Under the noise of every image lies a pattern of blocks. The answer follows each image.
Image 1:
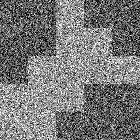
mirrored about the diagonal from the bottom left
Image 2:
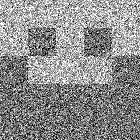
left and right mirror each other
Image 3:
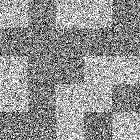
mirrored about the diagonal from the top left
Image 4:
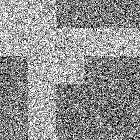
mirrored about the diagonal from the top left
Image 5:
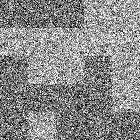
no symmetry
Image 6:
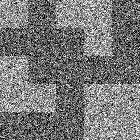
mirrored about the diagonal from the top left
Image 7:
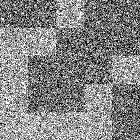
mirrored about the diagonal from the bottom left
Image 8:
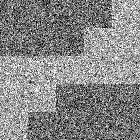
the same after a half turn
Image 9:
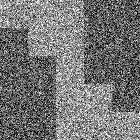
the same after a half turn
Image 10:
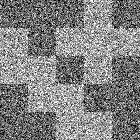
mirrored about the diagonal from the bottom left
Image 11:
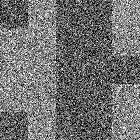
top and bottom mirror each other
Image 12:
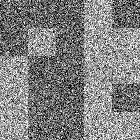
no symmetry
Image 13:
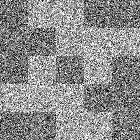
the same after a half turn
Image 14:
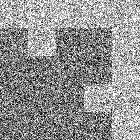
mirrored about the diagonal from the bottom left
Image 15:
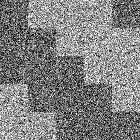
mirrored about the diagonal from the bottom left
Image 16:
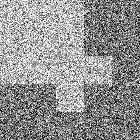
mirrored about the diagonal from the top left
